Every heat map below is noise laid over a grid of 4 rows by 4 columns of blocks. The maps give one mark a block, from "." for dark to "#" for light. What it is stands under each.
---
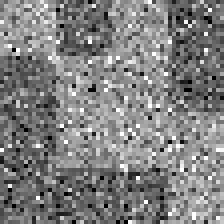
# . # .
. # # .
. # # #
. . . #
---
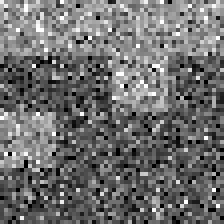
# # # #
. . # .
# . . .
. . . .
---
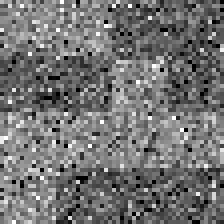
# # . .
. . # .
# # # #
# . . .
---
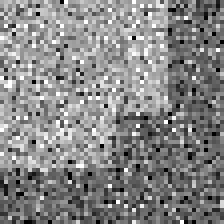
# # # .
# # # .
# # . .
. . . .
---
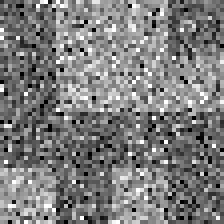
. # # .
. # # #
. . . .
# . # .
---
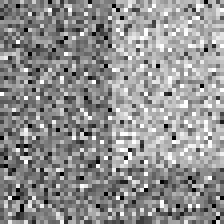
. . # #
. . # #
. . # #
. . . .
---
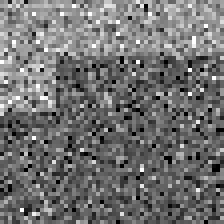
# # # #
# . . .
. . . .
. . . .
